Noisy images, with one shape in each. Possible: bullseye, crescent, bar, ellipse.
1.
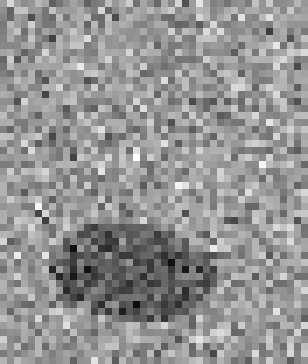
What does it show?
dark ellipse
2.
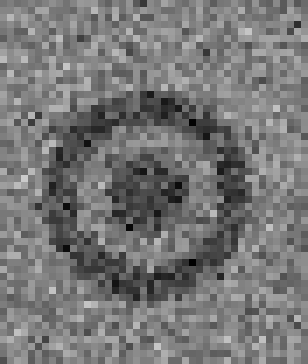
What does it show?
dark bullseye
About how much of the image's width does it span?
two thirds
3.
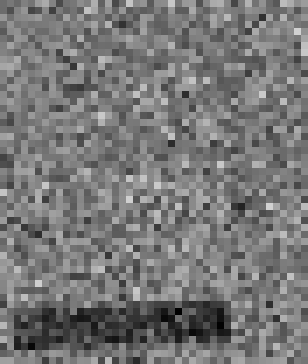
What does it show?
dark bar
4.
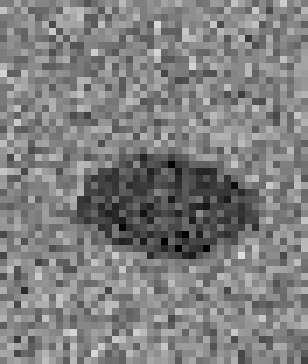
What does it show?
dark ellipse
